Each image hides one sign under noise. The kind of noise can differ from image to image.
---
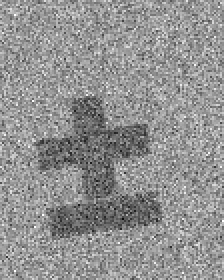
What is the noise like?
independent entries
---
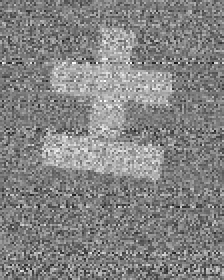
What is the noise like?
rows of uneven size
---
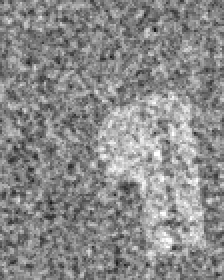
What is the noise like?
blotchy
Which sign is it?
pilcrow
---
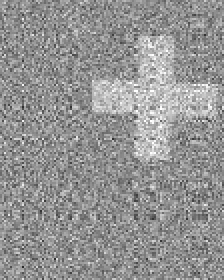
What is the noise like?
low rank plus noise
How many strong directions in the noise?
one
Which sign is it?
plus sign
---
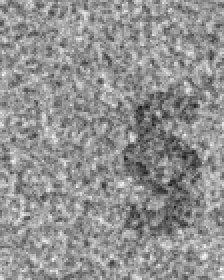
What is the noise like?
blotchy
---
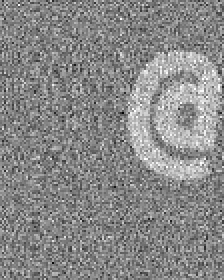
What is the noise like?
low rank plus noise
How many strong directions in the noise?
one
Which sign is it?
at sign
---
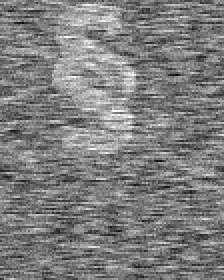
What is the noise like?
streaked along the rows
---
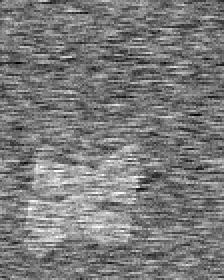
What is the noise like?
streaked along the rows
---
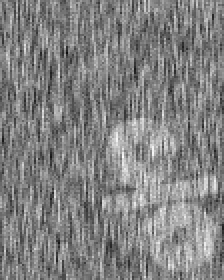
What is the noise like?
streaked along the columns
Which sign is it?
percent sign
